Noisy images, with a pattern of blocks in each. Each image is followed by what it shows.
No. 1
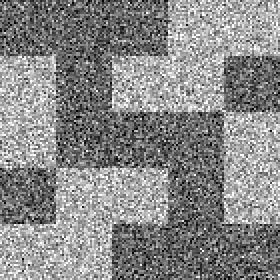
the same after a half turn
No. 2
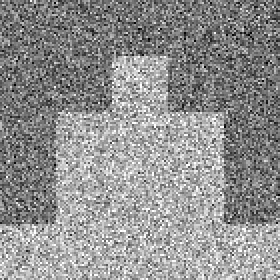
left and right mirror each other
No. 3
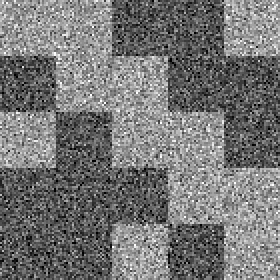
mirrored about the diagonal from the bottom left
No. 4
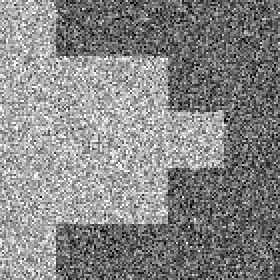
top and bottom mirror each other
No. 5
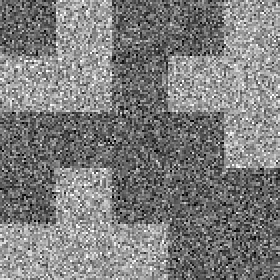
mirrored about the diagonal from the top left
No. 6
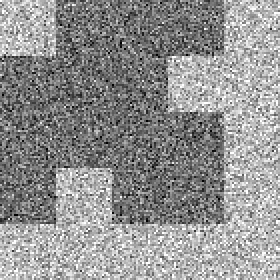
mirrored about the diagonal from the top left
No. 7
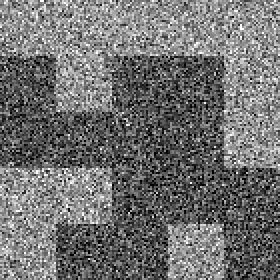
no symmetry
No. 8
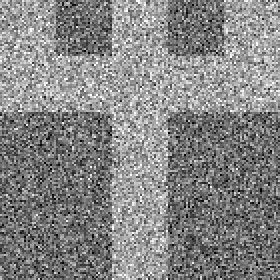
left and right mirror each other
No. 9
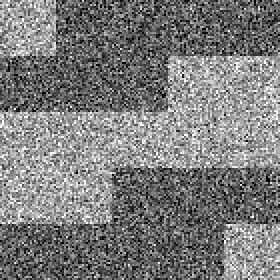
the same after a half turn
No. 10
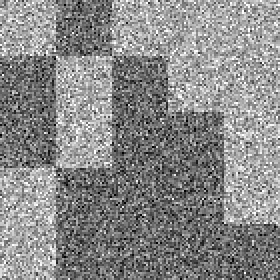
no symmetry
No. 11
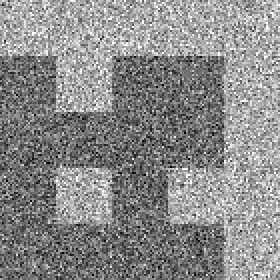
mirrored about the diagonal from the bottom left
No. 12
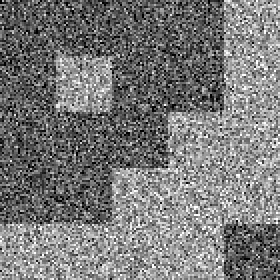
mirrored about the diagonal from the top left
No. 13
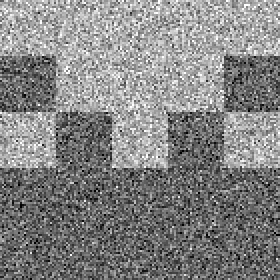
left and right mirror each other
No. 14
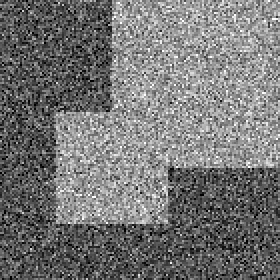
mirrored about the diagonal from the bottom left
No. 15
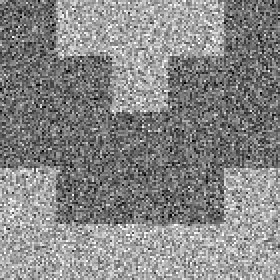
left and right mirror each other
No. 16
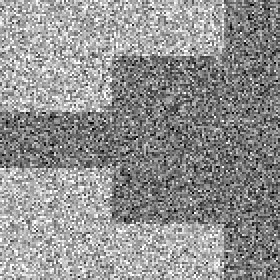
top and bottom mirror each other
